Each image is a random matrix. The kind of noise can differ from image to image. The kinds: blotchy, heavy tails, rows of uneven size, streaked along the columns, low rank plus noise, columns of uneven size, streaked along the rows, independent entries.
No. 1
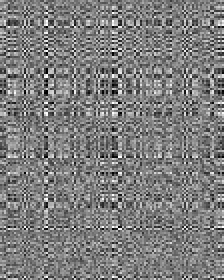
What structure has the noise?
low rank plus noise
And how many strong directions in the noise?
one
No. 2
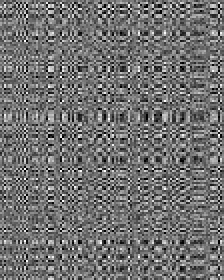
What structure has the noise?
low rank plus noise
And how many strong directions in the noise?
one
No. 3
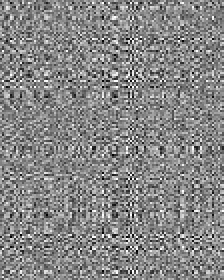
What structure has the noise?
low rank plus noise
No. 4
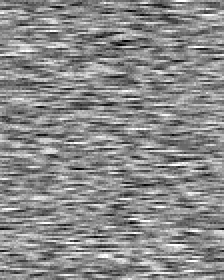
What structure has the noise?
streaked along the rows
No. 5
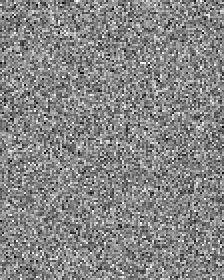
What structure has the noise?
independent entries
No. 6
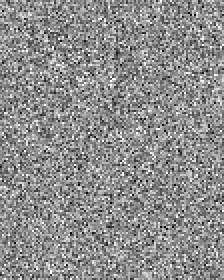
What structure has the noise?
independent entries
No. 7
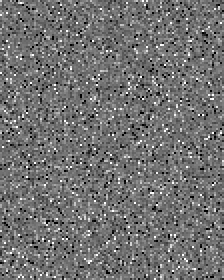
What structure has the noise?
heavy tails
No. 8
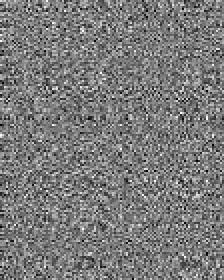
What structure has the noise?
low rank plus noise
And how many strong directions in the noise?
five to eight
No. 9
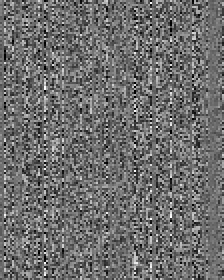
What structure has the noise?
columns of uneven size
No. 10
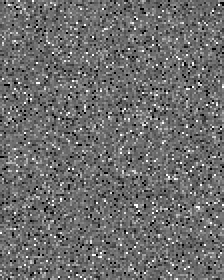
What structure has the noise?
heavy tails
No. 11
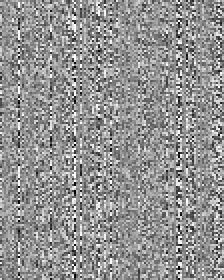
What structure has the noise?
columns of uneven size
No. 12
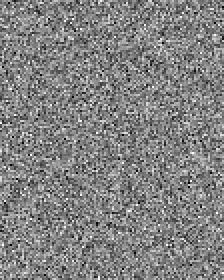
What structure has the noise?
independent entries
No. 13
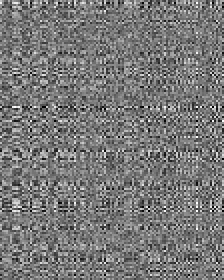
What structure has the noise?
low rank plus noise
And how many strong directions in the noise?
two
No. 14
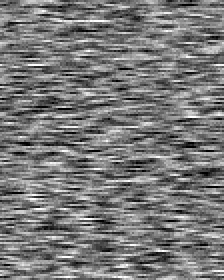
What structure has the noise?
streaked along the rows
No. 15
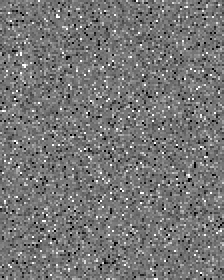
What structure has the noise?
heavy tails
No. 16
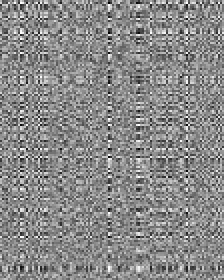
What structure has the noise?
low rank plus noise
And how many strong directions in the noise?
one
